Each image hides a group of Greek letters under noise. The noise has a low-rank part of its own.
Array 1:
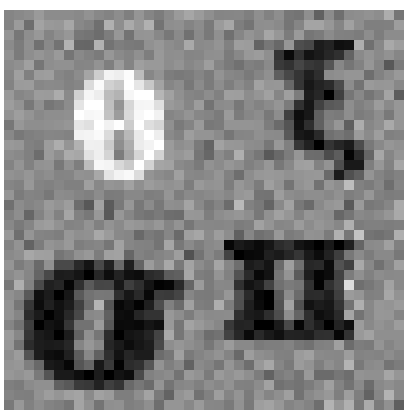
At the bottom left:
sigma
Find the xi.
top right
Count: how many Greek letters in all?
4
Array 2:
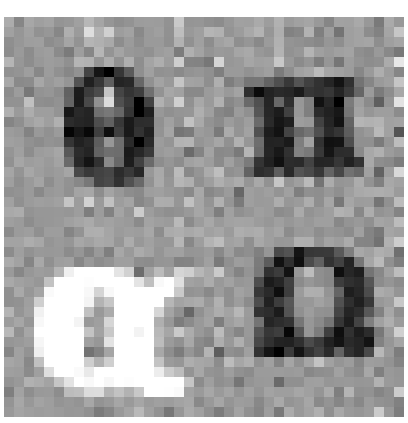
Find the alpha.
bottom left
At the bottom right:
omega
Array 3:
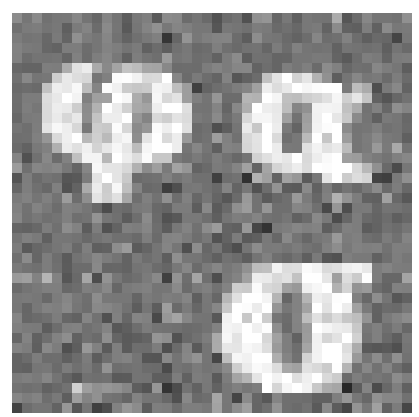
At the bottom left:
nothing
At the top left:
phi
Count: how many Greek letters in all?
3
